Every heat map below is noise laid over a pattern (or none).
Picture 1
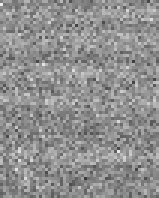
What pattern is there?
bands of rows
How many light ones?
5
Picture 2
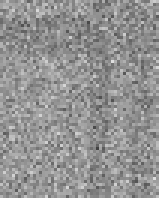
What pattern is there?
bands of rows crossing bands of columns
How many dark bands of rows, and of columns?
1 and 2
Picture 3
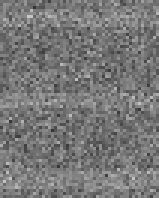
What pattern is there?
bands of rows
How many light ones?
3
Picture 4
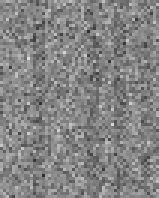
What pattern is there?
bands of columns
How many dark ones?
4
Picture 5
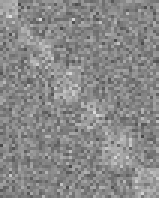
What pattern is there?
blocks along the diagonal
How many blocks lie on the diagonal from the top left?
7
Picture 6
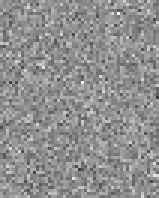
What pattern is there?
only noise
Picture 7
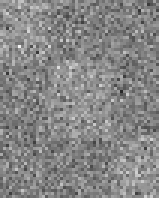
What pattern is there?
blocks along the diagonal
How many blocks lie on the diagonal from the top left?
3
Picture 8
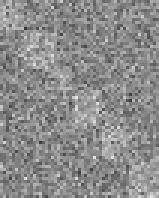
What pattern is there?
blocks along the diagonal
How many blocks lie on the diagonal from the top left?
6
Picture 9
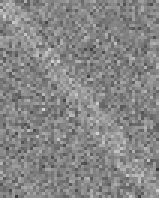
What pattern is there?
a diagonal band
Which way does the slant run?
top left to bottom right
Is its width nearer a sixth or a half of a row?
a sixth
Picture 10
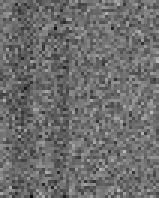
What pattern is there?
bands of columns
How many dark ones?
2
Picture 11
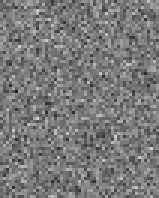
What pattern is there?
only noise
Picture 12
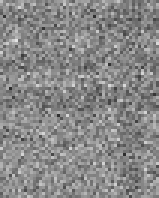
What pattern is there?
bands of rows crossing bands of columns
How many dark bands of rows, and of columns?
3 and 1
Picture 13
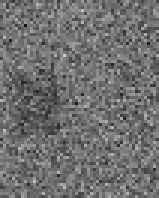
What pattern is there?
one block
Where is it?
middle left
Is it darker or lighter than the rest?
darker
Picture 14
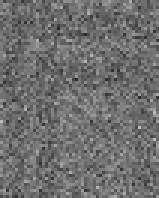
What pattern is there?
bands of rows crossing bands of columns
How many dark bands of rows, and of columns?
2 and 3
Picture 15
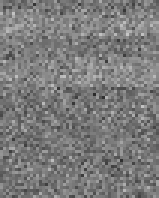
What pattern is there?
bands of rows
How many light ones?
2
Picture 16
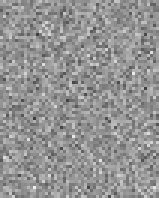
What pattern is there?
only noise
